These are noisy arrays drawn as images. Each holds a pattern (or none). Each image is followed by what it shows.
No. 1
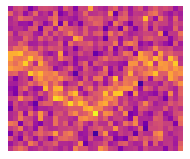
a wavy band
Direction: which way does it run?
left to right
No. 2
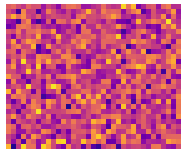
only noise
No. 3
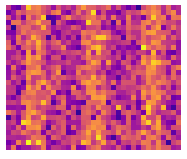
vertical stripes
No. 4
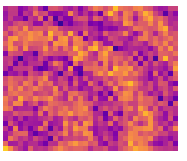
rings round one point
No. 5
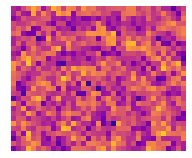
rings round one point
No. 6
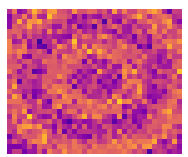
rings round one point
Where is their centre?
centre
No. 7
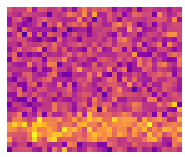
one horizontal stripe
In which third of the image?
bottom
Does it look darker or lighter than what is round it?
lighter
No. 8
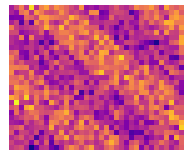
diagonal stripes
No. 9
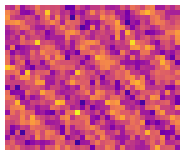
diagonal stripes
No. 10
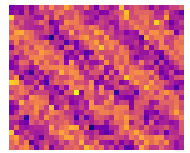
diagonal stripes
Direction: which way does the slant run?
top left to bottom right
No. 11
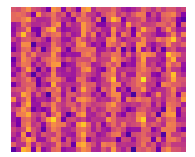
vertical stripes
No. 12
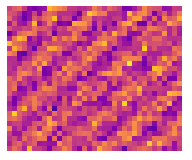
diagonal stripes
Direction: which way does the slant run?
bottom left to top right
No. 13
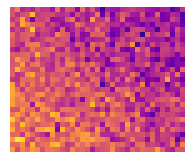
a smooth slope
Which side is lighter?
bottom left
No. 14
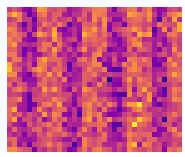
vertical stripes
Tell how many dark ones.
4
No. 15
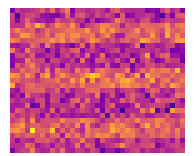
horizontal stripes
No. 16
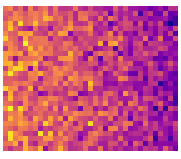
a smooth slope
